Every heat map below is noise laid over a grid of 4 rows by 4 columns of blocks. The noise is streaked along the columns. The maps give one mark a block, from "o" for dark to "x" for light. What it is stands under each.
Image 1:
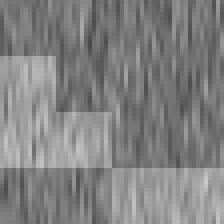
o o o o
x o o o
x x o o
o o x x
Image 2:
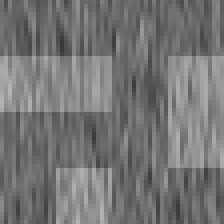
o o o o
x x o x
o o o x
o x o o
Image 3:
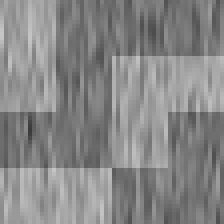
x o o o
x o x x
o o x o
x x o o
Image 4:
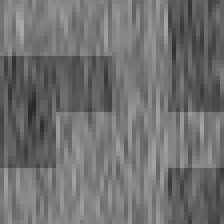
x x x o
o o x o
o x x x
x x x o
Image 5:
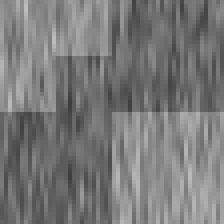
x x o o
x o o o
o o x x
o o x x
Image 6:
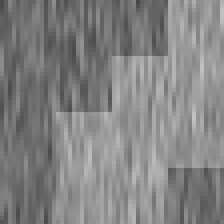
o o o x
o o x x
o x x x
o x x o
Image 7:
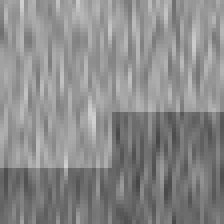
x x x x
x x x x
x x o o
o o o o
